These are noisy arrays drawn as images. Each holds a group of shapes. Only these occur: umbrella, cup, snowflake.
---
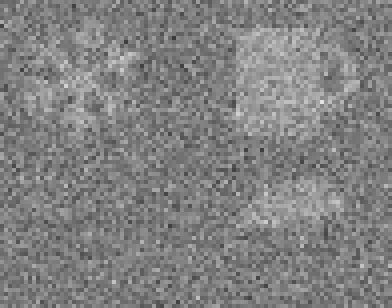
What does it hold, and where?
top left: snowflake; top right: cup; bottom right: umbrella
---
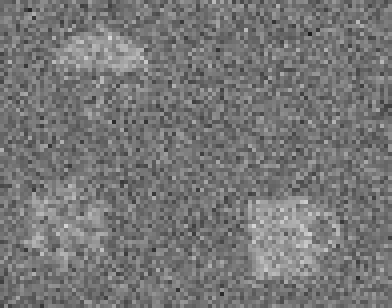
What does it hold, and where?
top left: umbrella; bottom left: snowflake; bottom right: cup
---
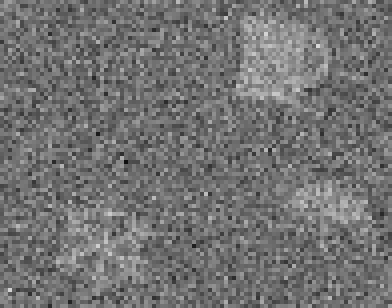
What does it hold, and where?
top right: cup; bottom left: snowflake; bottom right: umbrella
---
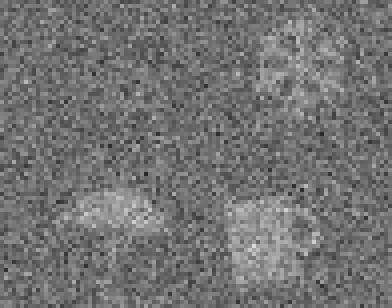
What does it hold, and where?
top right: snowflake; bottom left: umbrella; bottom right: cup
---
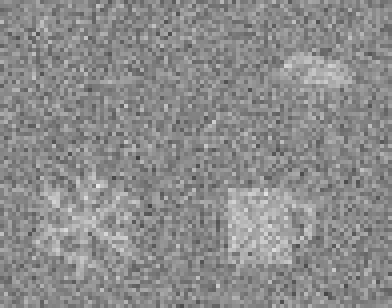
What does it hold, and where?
top right: umbrella; bottom left: snowflake; bottom right: cup
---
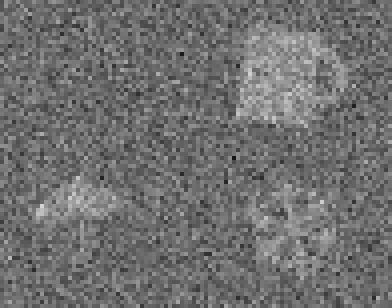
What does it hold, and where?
top right: cup; bottom left: umbrella; bottom right: snowflake
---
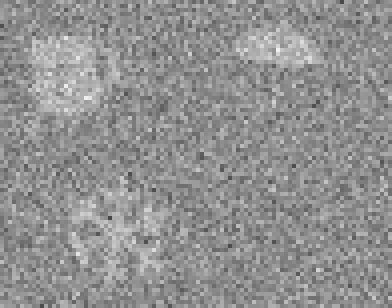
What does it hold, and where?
top left: cup; top right: umbrella; bottom left: snowflake
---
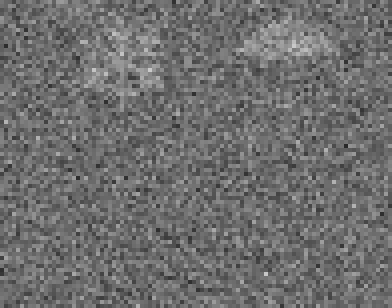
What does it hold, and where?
top left: snowflake; top right: umbrella
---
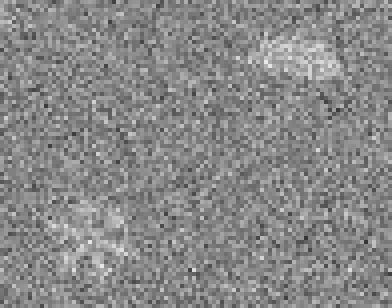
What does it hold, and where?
top right: umbrella; bottom left: snowflake
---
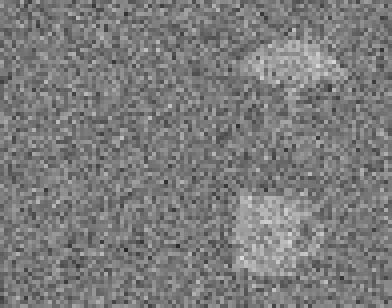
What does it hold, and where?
top right: umbrella; bottom right: cup
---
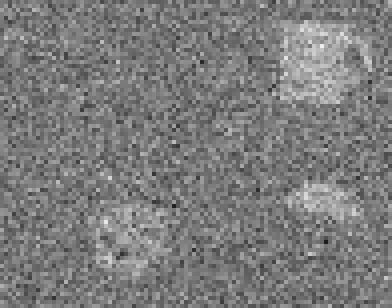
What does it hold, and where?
top right: cup; bottom left: snowflake; bottom right: umbrella
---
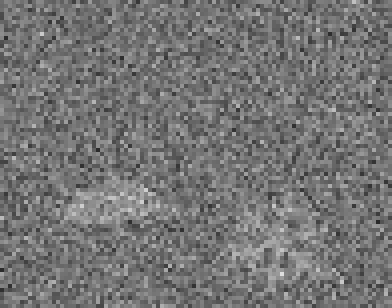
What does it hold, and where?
bottom left: umbrella; bottom right: snowflake
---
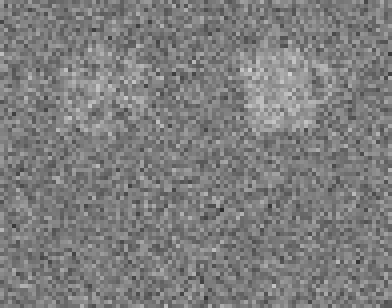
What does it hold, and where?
top left: snowflake; top right: cup
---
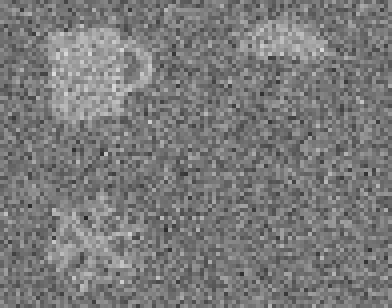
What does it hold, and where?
top left: cup; top right: umbrella; bottom left: snowflake
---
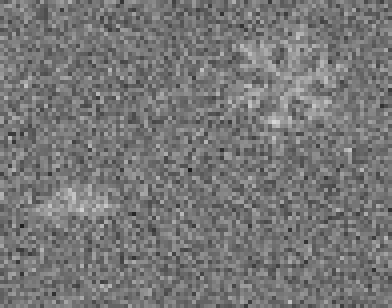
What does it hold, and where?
top right: snowflake; bottom left: umbrella
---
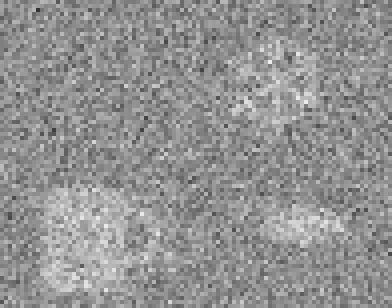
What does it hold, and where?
top right: snowflake; bottom left: cup; bottom right: umbrella
